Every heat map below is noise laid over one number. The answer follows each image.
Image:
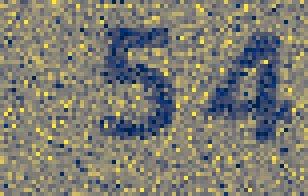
54
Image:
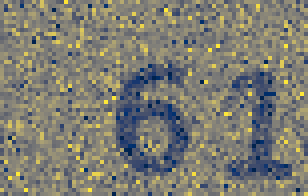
61
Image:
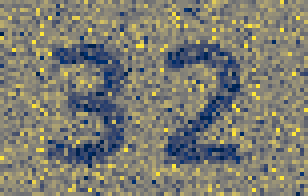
32
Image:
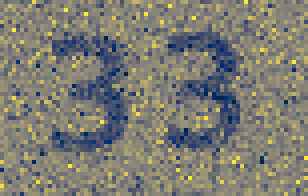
33
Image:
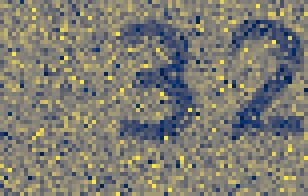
32
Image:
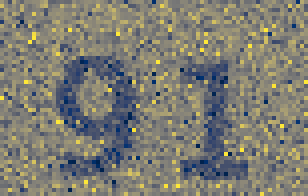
91
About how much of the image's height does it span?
two thirds
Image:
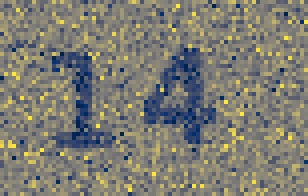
14
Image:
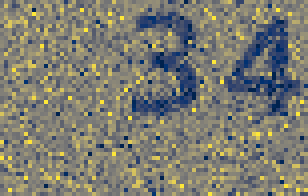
34
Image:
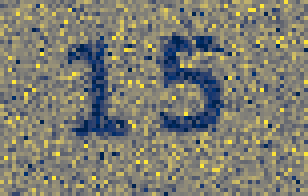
15
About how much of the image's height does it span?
half
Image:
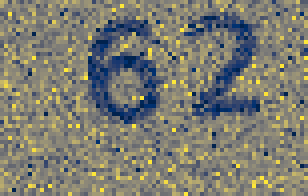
62
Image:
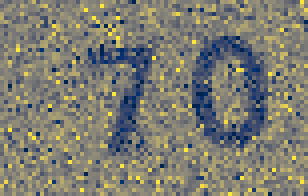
70
